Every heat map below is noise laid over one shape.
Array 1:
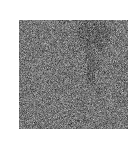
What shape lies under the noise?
lollipop
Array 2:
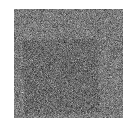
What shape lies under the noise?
square
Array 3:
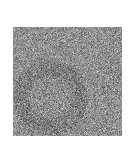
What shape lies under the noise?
ring
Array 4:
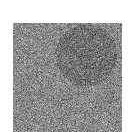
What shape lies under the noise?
disc
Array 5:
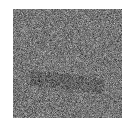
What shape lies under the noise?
bar
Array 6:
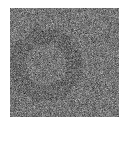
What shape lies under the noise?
ring
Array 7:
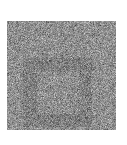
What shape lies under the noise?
square frame
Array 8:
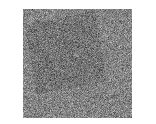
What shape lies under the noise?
square
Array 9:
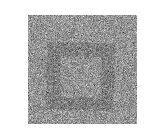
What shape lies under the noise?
square frame
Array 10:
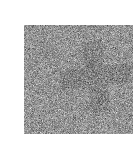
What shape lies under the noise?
cross
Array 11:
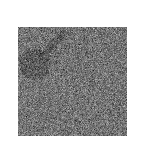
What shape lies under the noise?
lollipop
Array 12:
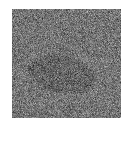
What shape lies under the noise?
ellipse
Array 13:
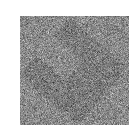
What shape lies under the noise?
square with a notch
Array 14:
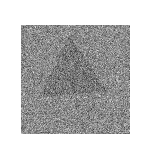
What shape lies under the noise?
triangle
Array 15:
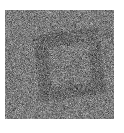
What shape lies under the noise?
square frame
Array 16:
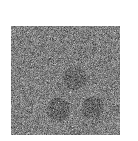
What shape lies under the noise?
three dots
